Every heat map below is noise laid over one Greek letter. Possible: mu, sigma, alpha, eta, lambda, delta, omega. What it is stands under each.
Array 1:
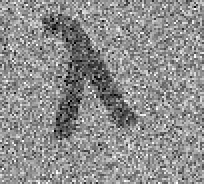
lambda
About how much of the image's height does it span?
two thirds
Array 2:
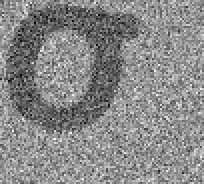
sigma
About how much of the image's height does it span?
two thirds
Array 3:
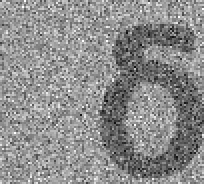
delta
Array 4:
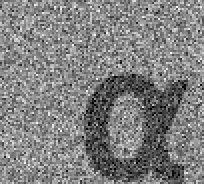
alpha
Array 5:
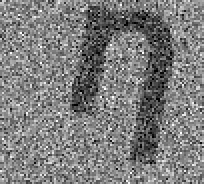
eta
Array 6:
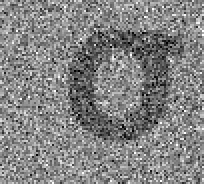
sigma
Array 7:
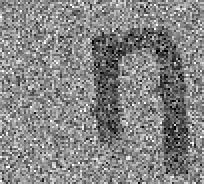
eta
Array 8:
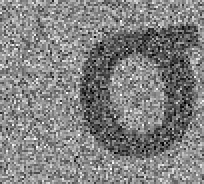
sigma
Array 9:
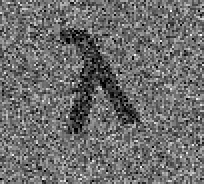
lambda
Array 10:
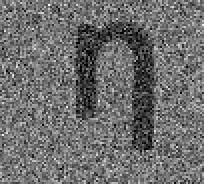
eta
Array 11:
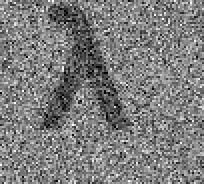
lambda
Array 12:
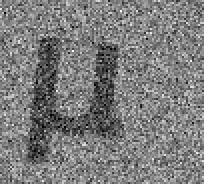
mu
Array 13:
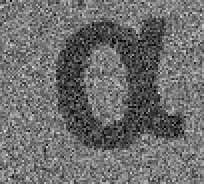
alpha
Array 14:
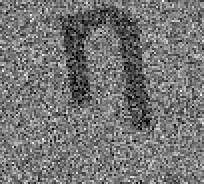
eta
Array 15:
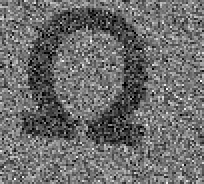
omega
